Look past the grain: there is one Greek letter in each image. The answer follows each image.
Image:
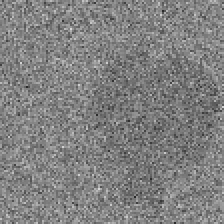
phi
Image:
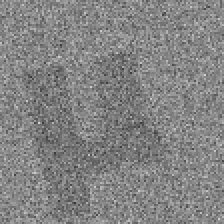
mu
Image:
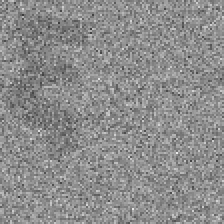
xi
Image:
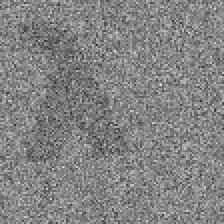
lambda
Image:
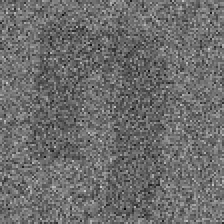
eta
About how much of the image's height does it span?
nearly all
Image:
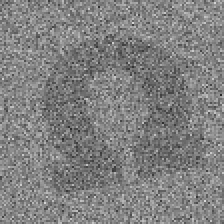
omega
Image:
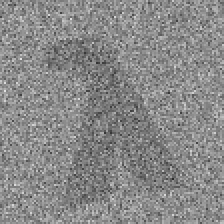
lambda
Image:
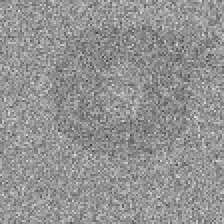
sigma
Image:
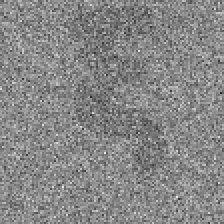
xi
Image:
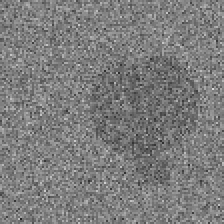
phi
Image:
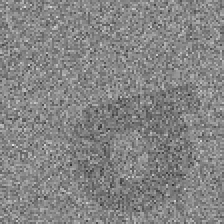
sigma
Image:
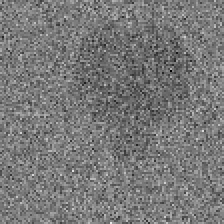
phi
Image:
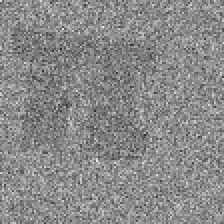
pi
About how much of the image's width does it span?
two thirds
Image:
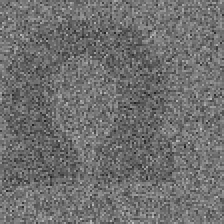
omega
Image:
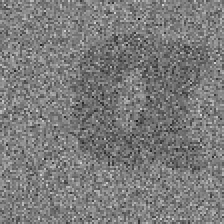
alpha
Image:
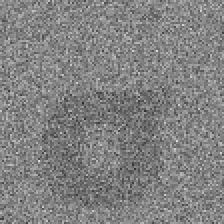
sigma
